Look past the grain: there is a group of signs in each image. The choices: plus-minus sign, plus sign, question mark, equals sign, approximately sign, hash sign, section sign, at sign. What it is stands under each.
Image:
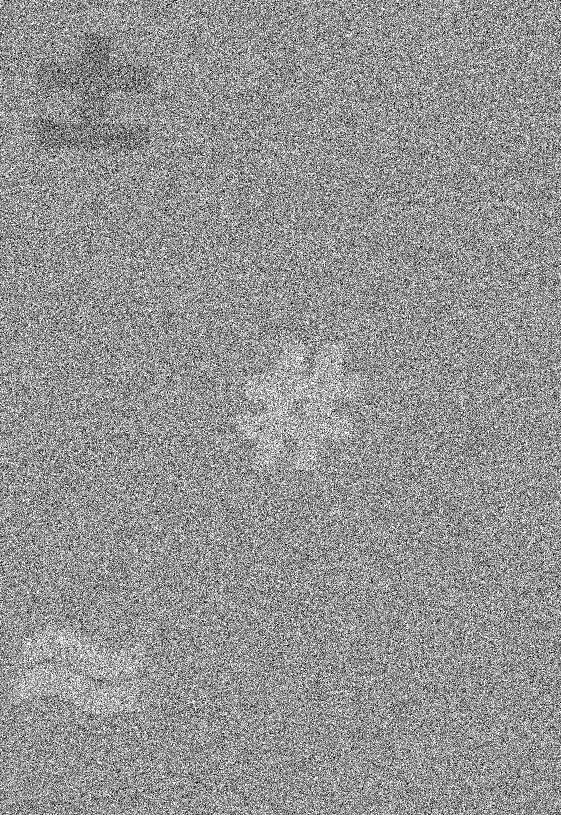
top left: dark plus-minus sign; centre: light hash sign; bottom left: light approximately sign
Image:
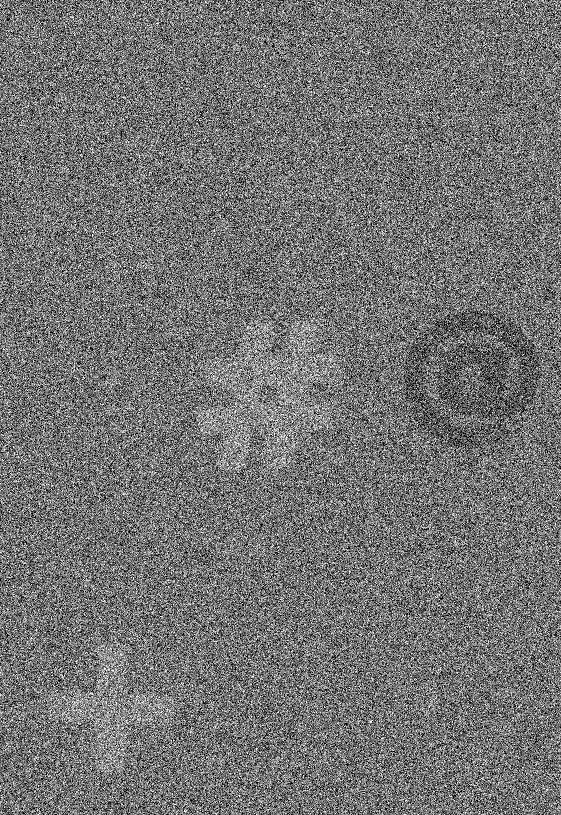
centre: light hash sign; middle right: dark at sign; bottom left: light plus sign
